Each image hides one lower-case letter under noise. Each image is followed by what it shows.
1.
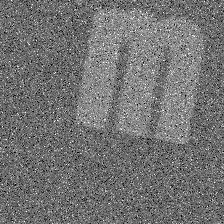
light m
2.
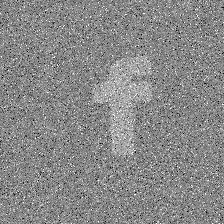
light f, centre
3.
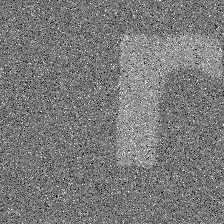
light r
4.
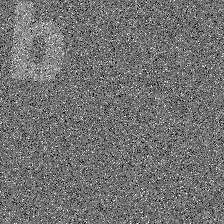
light b, top left
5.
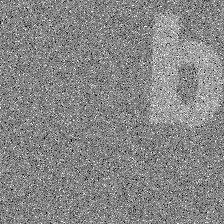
light b
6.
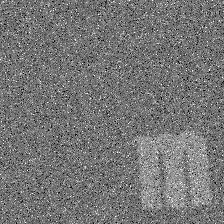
light m, bottom right
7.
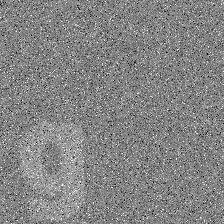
light g, bottom left
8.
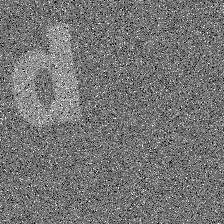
light d
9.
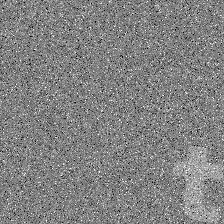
light t, bottom right
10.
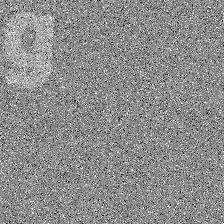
light g, top left
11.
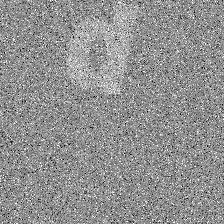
light d, top middle
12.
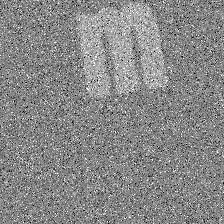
light m, top middle
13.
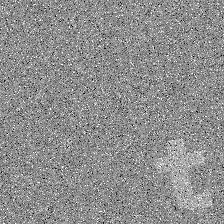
light t, bottom right
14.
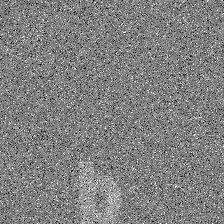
light b, bottom middle
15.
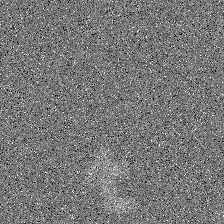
light t, bottom middle
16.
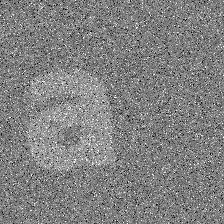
light a
